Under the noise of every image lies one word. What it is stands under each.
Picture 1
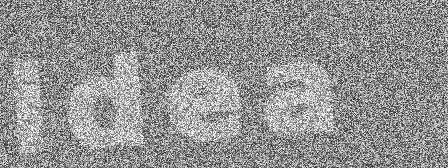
idea
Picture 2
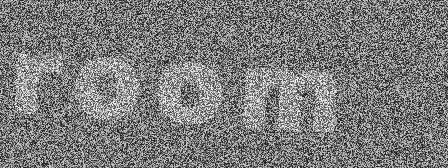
room
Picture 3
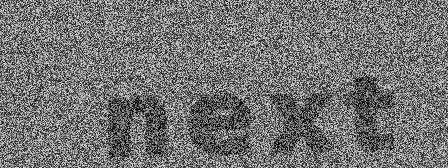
next
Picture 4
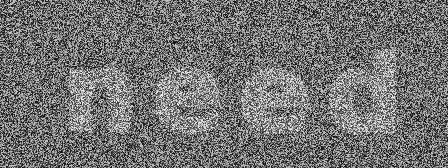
need
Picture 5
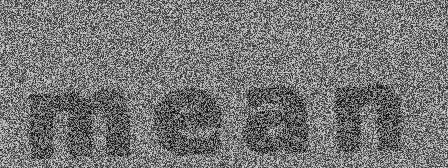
mean
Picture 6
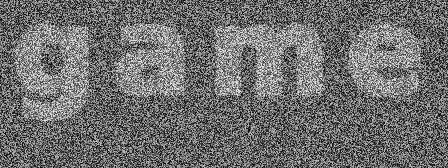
game
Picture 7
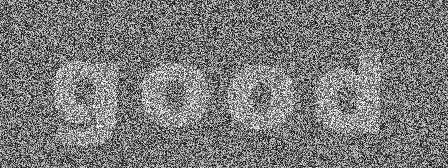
good
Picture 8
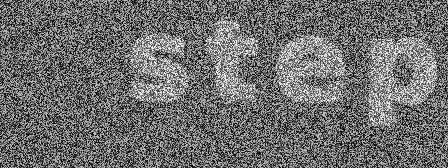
step
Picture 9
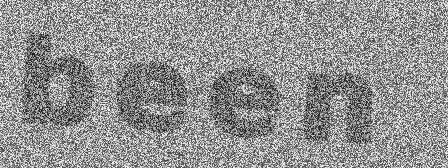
been
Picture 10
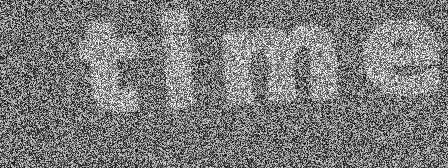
time
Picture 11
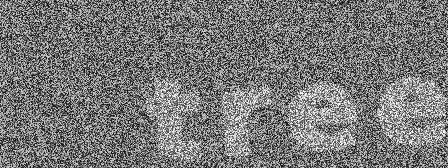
tree
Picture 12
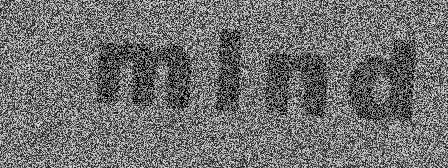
mind
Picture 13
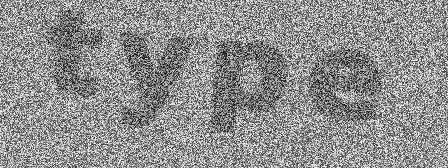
type
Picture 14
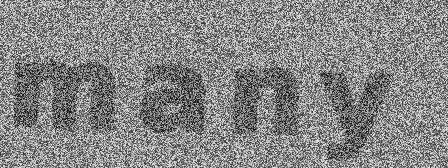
many
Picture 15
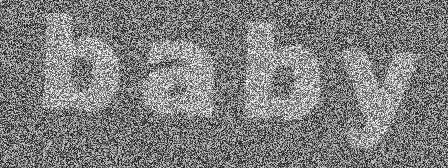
baby
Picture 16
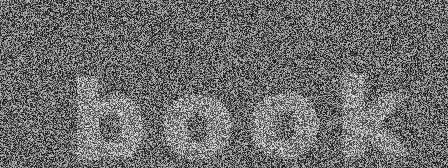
book
